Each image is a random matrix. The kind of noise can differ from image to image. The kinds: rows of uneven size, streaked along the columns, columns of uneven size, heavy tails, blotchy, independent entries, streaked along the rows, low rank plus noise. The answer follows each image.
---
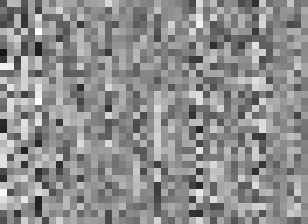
columns of uneven size
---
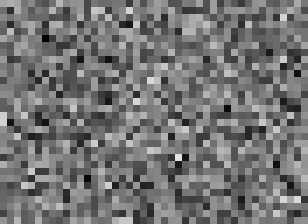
independent entries
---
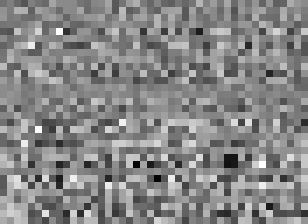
rows of uneven size
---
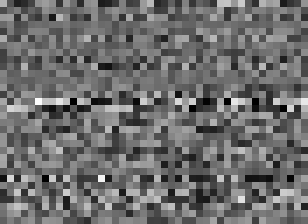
rows of uneven size
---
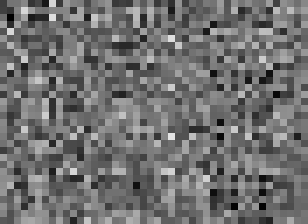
low rank plus noise
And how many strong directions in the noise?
three or four
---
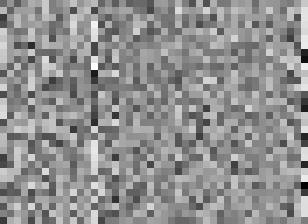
columns of uneven size
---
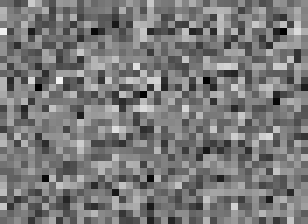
low rank plus noise
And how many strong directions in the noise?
five to eight
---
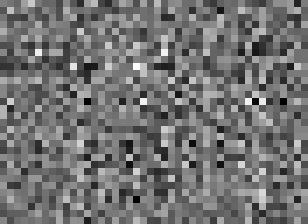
low rank plus noise
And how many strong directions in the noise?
five to eight
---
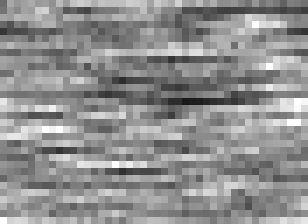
streaked along the rows
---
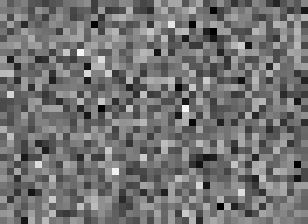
independent entries
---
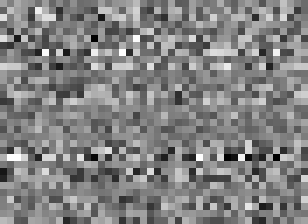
rows of uneven size
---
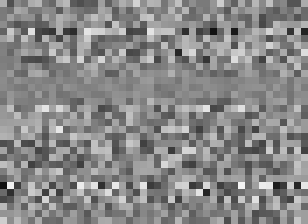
rows of uneven size
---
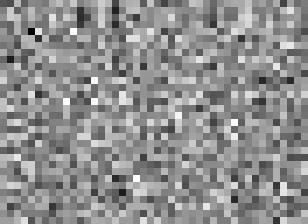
low rank plus noise
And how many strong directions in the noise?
five to eight
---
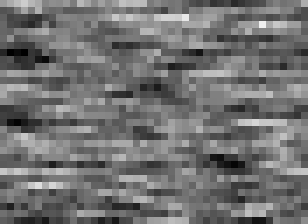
streaked along the rows
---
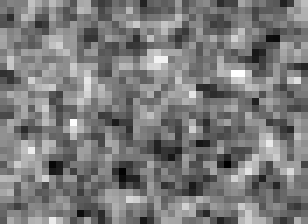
blotchy
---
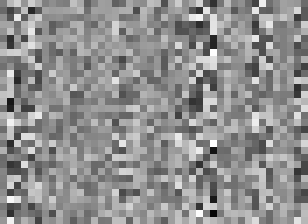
columns of uneven size
